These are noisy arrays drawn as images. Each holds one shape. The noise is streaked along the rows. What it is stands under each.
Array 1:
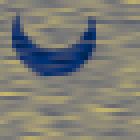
dark crescent
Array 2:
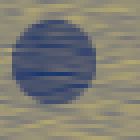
dark disc
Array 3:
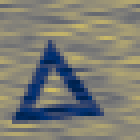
dark triangle frame
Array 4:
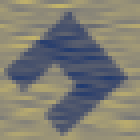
dark square with a notch
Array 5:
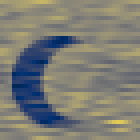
dark crescent
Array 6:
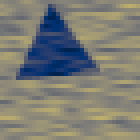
dark triangle
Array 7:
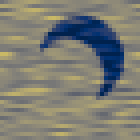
dark crescent
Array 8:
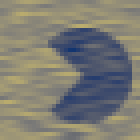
dark disc with a wedge cut out
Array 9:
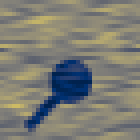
dark lollipop
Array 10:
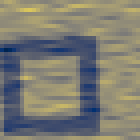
dark square frame
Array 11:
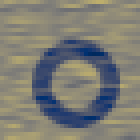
dark ring
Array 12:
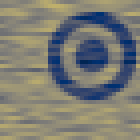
dark bullseye
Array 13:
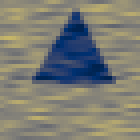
dark triangle
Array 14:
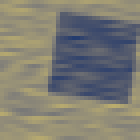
dark square
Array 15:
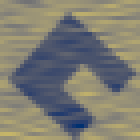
dark square with a notch
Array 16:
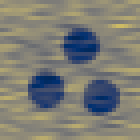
dark three dots
